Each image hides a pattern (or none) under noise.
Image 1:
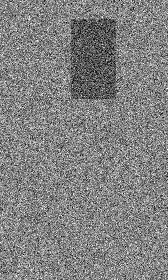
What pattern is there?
one block
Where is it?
top middle
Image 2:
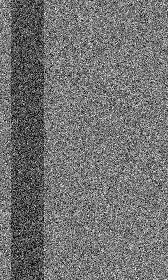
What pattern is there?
one band of columns
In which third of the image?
left
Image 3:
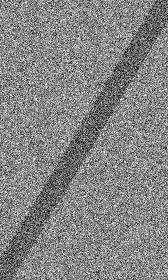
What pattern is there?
a diagonal band
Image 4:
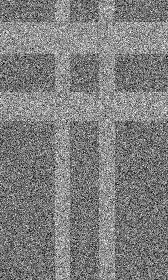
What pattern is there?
bands of rows crossing bands of columns
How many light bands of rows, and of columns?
2 and 2
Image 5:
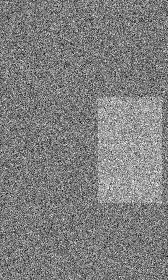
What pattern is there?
one block
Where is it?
middle right
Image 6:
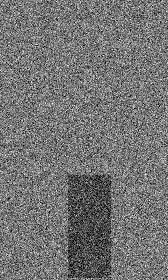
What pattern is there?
one block
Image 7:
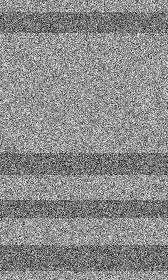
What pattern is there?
bands of rows
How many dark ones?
4
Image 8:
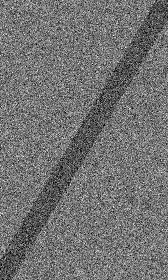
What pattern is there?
a diagonal band
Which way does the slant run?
bottom left to top right
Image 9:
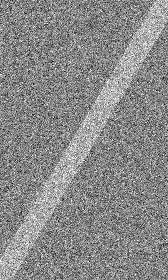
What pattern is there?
a diagonal band
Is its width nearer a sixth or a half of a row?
a sixth
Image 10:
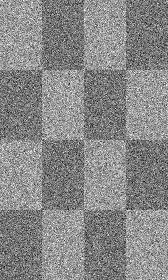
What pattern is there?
a checkerboard
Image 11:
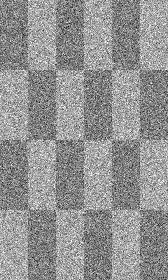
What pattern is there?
a checkerboard
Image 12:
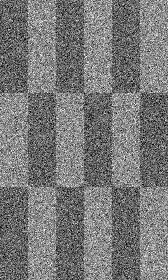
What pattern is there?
a checkerboard
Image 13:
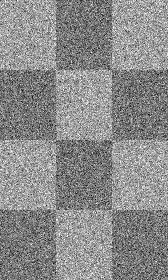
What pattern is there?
a checkerboard
